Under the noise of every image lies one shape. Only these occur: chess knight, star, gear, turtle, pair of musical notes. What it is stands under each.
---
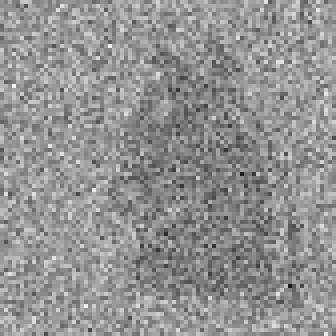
chess knight
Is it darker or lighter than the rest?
darker
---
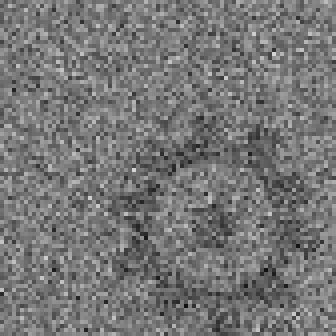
gear
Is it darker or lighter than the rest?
darker
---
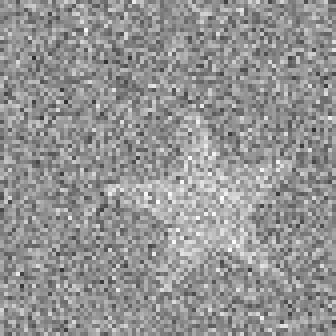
star
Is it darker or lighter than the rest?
lighter
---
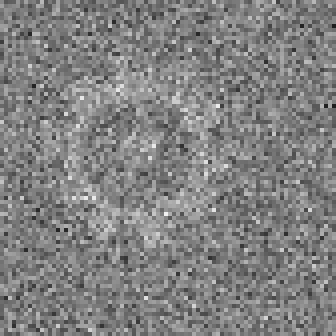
gear
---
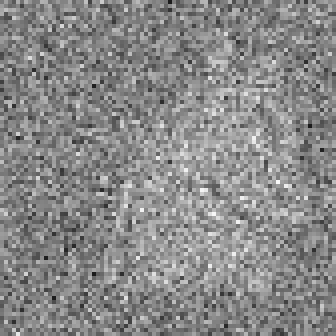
chess knight
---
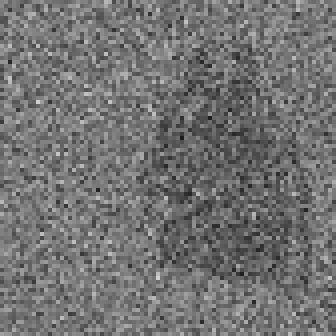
chess knight
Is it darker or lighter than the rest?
darker
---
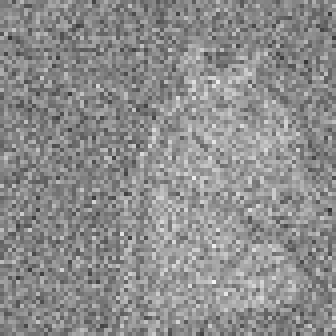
chess knight
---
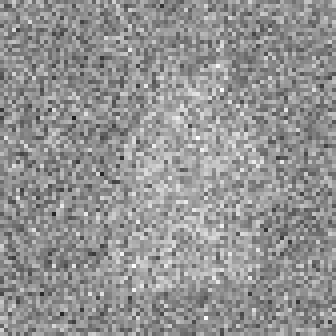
chess knight
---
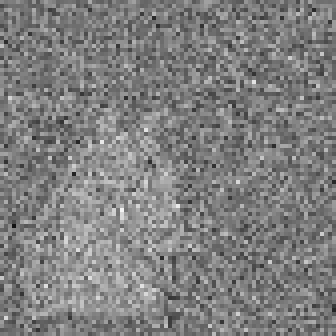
chess knight
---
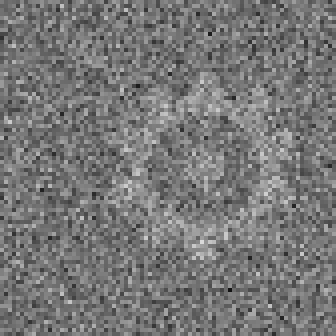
gear
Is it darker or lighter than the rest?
lighter
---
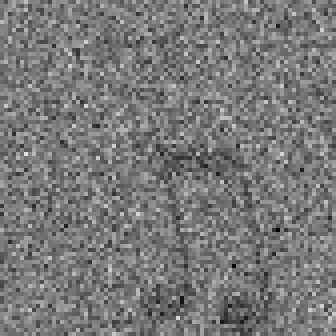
pair of musical notes
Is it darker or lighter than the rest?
darker
